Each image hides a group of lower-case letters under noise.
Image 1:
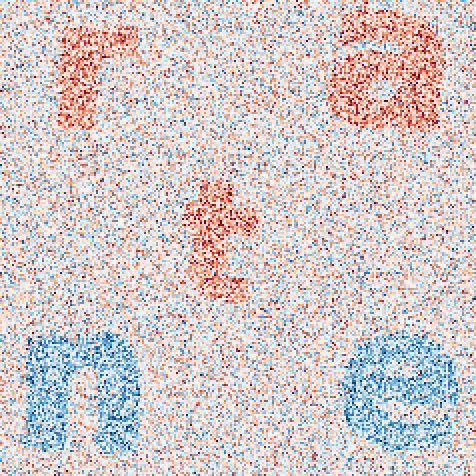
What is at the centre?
t
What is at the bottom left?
n
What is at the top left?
r
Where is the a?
top right
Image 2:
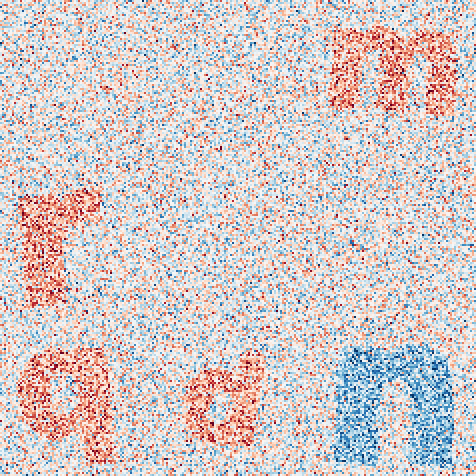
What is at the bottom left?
q
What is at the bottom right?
n
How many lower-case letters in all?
5
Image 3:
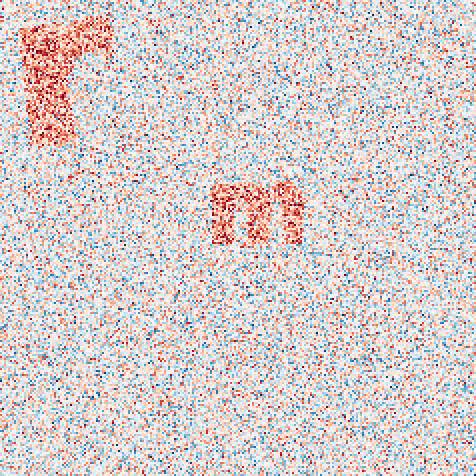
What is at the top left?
r
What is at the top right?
nothing
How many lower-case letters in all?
2
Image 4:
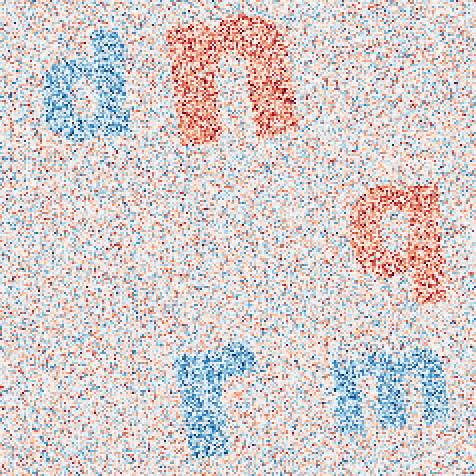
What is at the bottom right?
m
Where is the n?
top middle
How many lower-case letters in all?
5
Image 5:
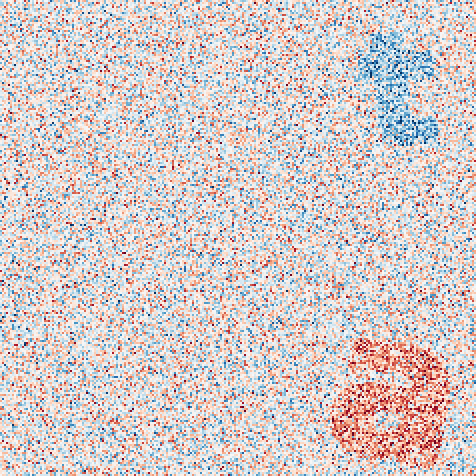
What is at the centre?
nothing
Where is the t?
top right
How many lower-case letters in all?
2
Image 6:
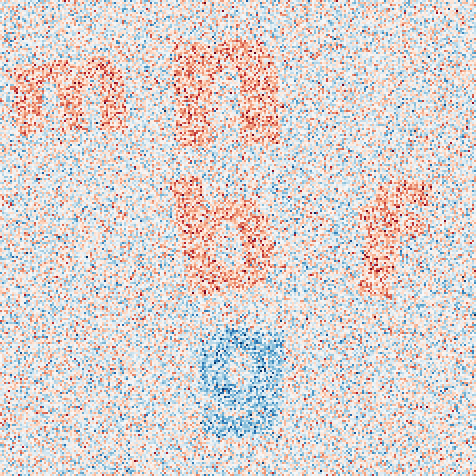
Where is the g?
bottom middle
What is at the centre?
b
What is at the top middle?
n
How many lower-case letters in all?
5
